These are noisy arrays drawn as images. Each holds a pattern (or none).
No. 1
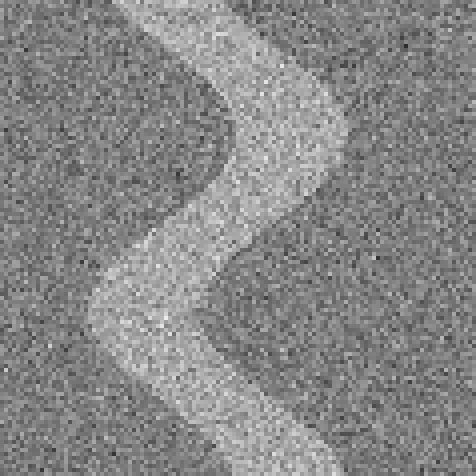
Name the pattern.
a wavy band
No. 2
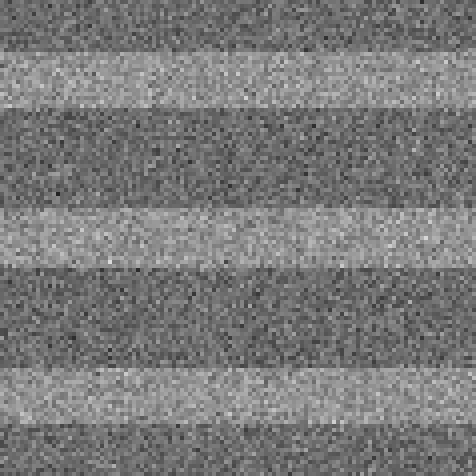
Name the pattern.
horizontal stripes
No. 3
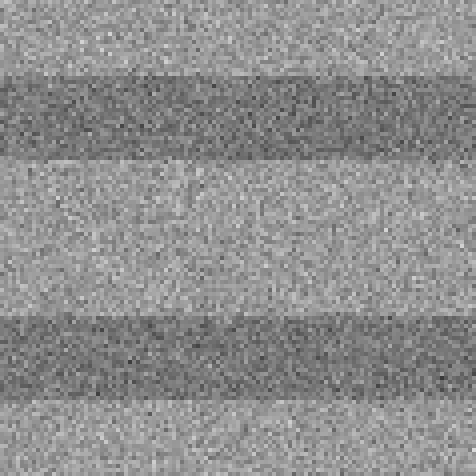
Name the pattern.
horizontal stripes
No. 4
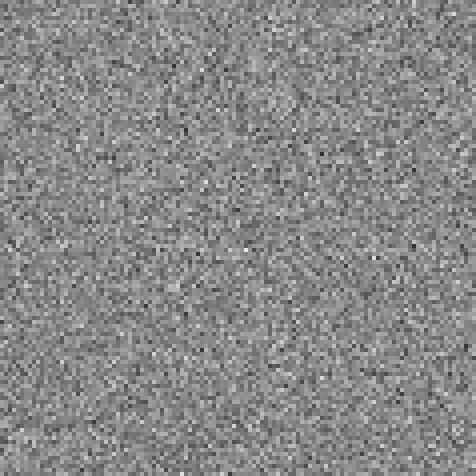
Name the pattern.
only noise
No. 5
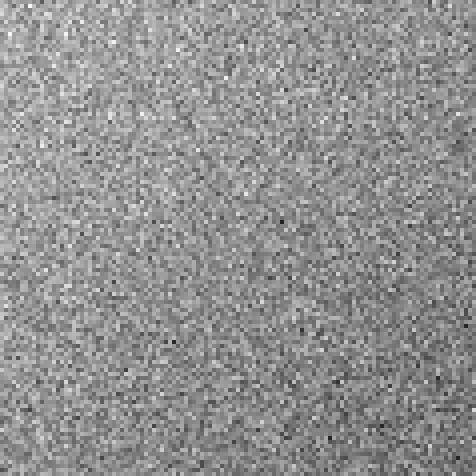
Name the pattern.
a smooth slope
